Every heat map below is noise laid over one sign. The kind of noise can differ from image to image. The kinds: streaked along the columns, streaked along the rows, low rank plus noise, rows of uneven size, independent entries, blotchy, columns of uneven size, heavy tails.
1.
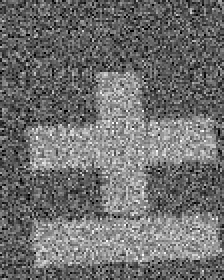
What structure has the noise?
low rank plus noise
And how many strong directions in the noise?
five to eight
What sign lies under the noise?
plus-minus sign
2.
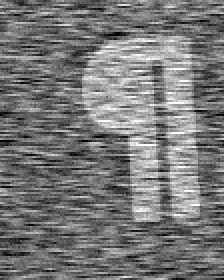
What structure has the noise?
streaked along the rows
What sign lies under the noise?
pilcrow
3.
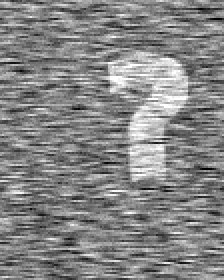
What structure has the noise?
streaked along the rows
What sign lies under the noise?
question mark
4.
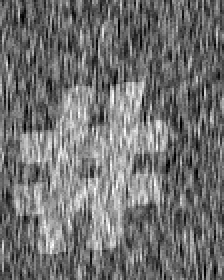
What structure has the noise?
streaked along the columns
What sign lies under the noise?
hash sign
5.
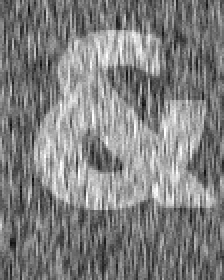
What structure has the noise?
streaked along the columns
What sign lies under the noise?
ampersand
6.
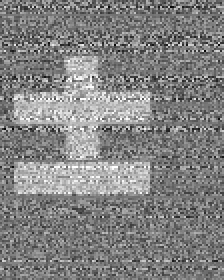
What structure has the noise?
rows of uneven size
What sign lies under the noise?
plus-minus sign
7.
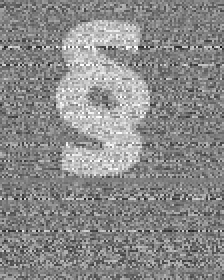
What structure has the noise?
rows of uneven size
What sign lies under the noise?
section sign
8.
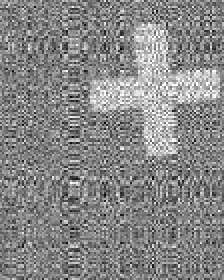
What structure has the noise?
low rank plus noise
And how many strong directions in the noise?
two
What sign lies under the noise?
plus sign
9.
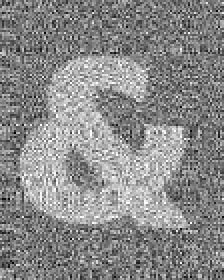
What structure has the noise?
low rank plus noise
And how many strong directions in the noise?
three or four
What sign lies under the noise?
ampersand
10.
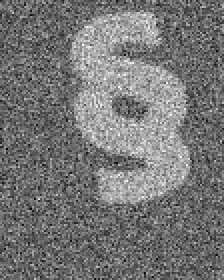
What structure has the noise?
independent entries
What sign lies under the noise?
section sign
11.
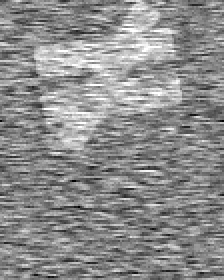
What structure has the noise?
streaked along the rows
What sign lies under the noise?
not-equal sign
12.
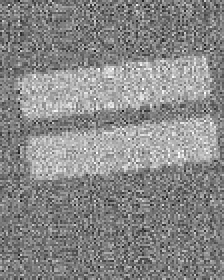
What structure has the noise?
low rank plus noise
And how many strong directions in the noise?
five to eight
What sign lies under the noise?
equals sign
